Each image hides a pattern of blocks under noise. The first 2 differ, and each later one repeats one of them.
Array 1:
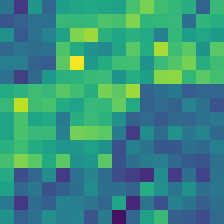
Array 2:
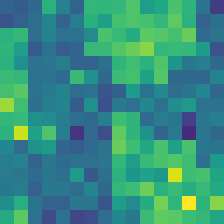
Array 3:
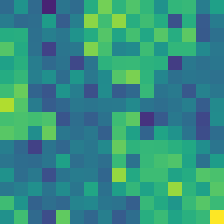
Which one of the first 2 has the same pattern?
2
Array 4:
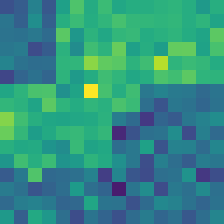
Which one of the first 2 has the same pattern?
1
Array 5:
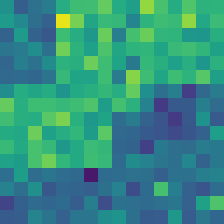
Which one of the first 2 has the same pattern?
1
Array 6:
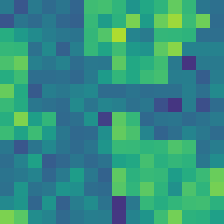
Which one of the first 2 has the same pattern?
2
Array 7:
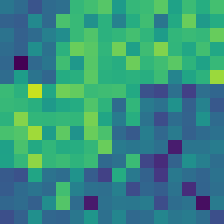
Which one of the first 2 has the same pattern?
1
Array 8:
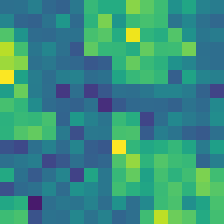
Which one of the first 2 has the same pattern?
2
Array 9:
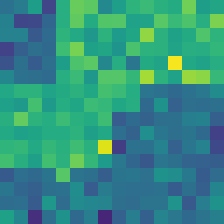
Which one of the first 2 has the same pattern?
1
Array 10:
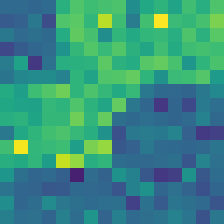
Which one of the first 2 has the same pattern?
1
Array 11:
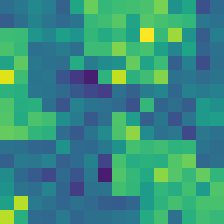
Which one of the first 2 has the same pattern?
2
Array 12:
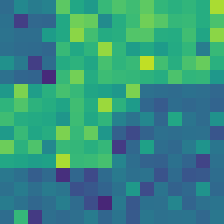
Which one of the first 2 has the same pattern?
1
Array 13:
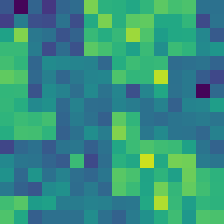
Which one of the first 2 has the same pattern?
2
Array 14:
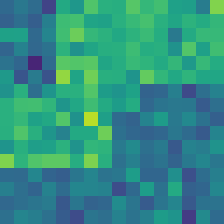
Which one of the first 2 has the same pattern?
1
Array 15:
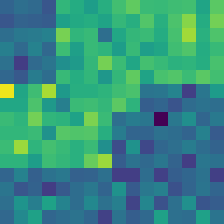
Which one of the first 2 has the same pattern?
1
